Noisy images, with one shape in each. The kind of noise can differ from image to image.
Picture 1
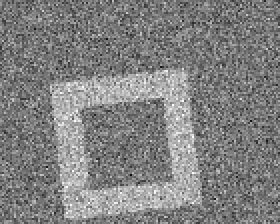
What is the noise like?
independent entries
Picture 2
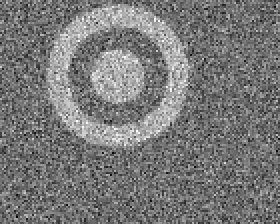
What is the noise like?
low rank plus noise
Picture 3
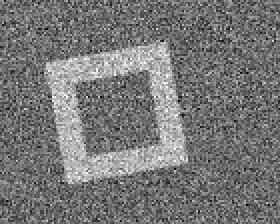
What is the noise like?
rows of uneven size
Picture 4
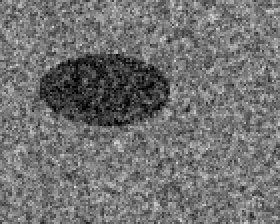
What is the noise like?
blotchy
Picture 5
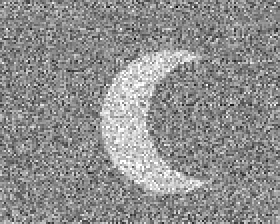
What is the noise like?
rows of uneven size
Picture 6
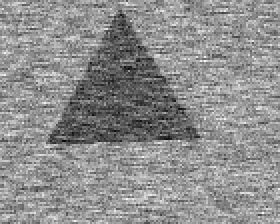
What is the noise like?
streaked along the rows
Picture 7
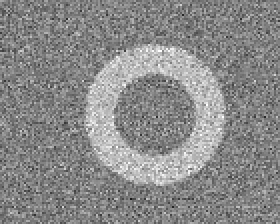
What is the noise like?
rows of uneven size
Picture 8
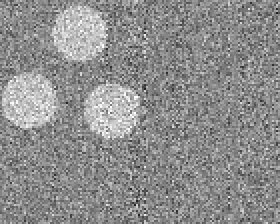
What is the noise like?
columns of uneven size
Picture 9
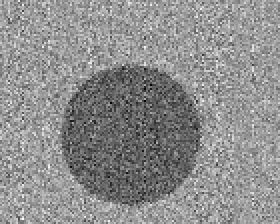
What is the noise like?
columns of uneven size
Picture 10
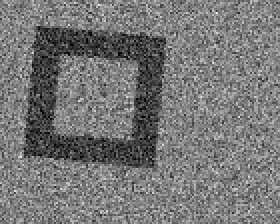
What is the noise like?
low rank plus noise
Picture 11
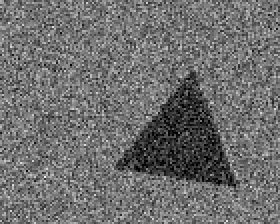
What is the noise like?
independent entries
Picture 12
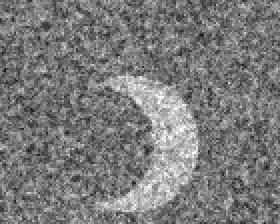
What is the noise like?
blotchy
